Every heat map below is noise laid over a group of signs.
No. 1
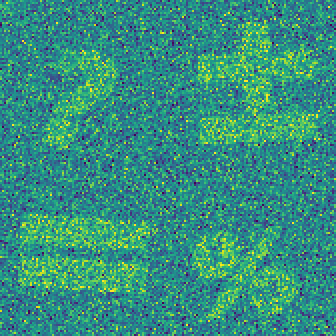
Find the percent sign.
bottom right
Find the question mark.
top left
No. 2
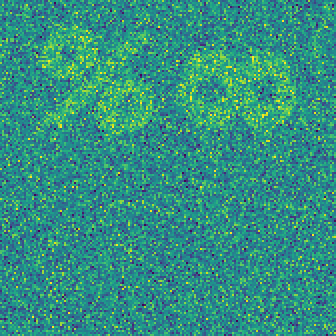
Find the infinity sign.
top right
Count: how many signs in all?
2
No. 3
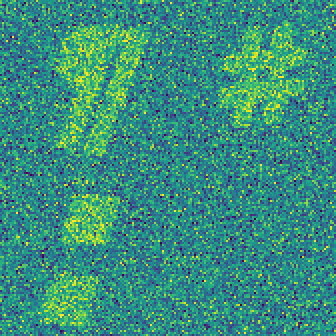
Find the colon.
bottom left
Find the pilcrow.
top left
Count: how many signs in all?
3
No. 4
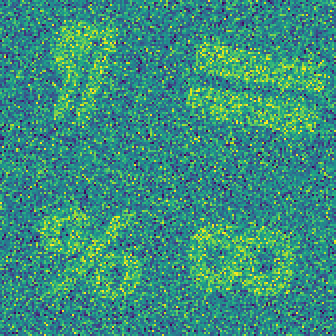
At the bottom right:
infinity sign
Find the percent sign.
bottom left
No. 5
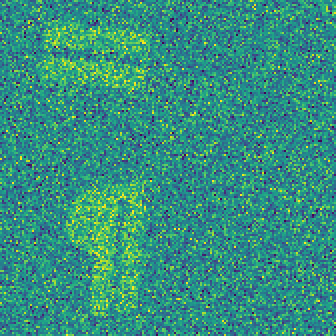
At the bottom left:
pilcrow
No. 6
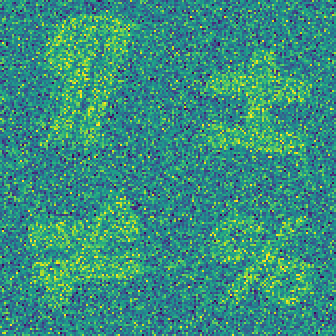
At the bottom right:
percent sign
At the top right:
plus-minus sign
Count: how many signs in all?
4
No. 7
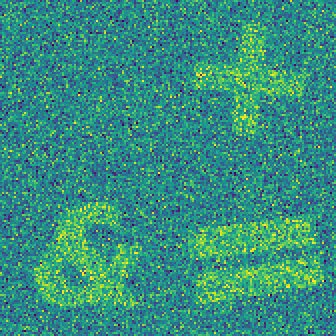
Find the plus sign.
top right
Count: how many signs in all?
3
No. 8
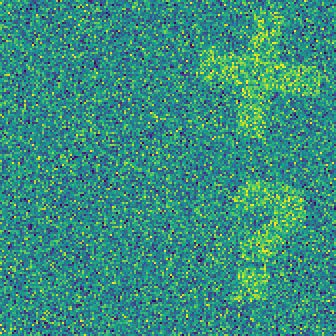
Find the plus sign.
top right
